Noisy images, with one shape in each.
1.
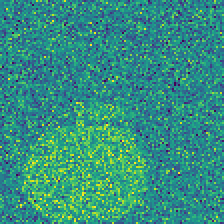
light apple
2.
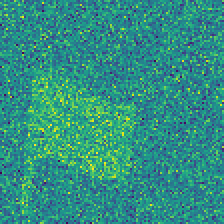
light flag
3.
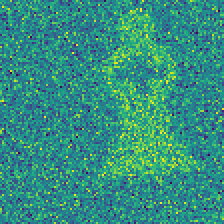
light chess bishop
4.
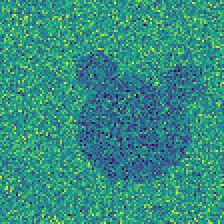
dark bear's head
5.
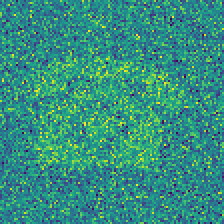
light telephone
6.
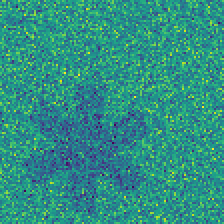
dark asterisk
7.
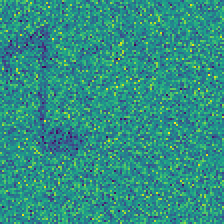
dark musical note
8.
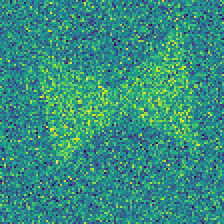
light bow tie
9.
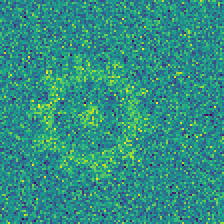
light gear
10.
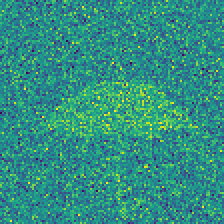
light umbrella
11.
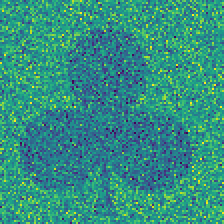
dark club
